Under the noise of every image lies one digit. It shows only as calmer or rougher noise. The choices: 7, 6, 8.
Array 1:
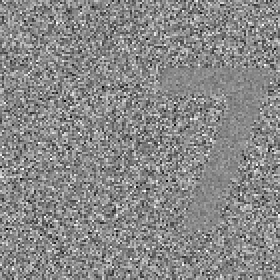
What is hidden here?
calm 7
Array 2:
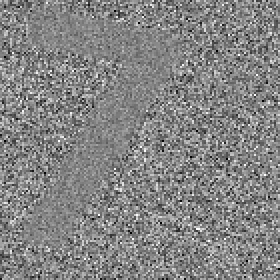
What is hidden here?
calm 7
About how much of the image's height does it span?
nearly all
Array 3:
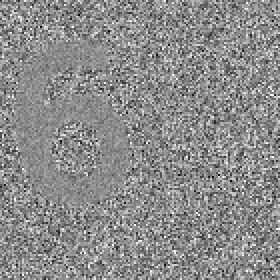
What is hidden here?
calm 6
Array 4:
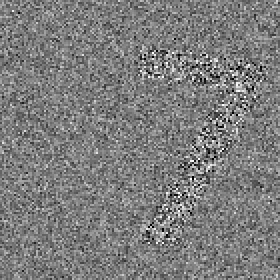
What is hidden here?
rough 7
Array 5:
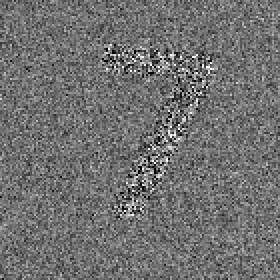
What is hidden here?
rough 7
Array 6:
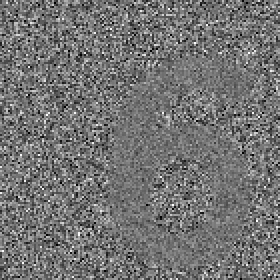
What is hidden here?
calm 6
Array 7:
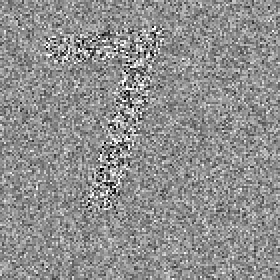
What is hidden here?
rough 7
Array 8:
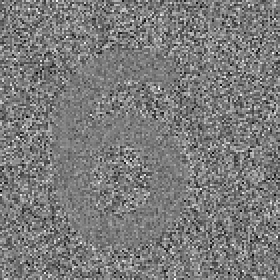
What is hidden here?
calm 6
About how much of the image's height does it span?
two thirds
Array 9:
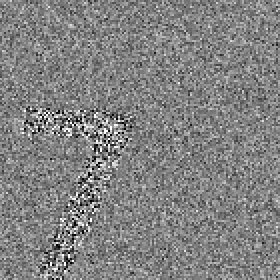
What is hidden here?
rough 7
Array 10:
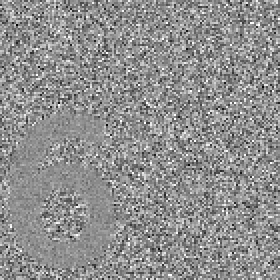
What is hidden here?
calm 6
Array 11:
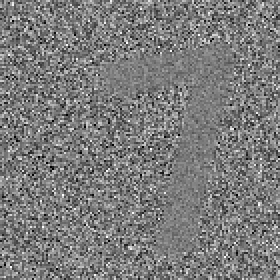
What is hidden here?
calm 7
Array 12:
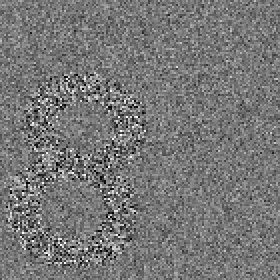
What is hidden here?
rough 8
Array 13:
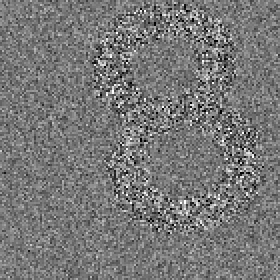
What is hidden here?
rough 8
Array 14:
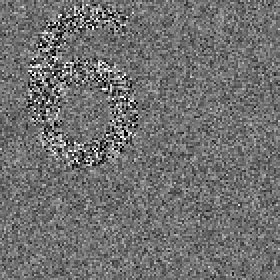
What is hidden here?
rough 6
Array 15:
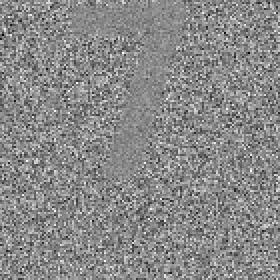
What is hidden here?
calm 7
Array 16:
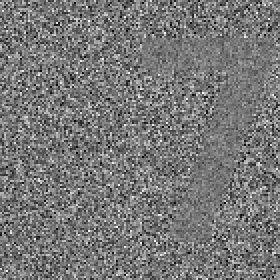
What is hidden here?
calm 7
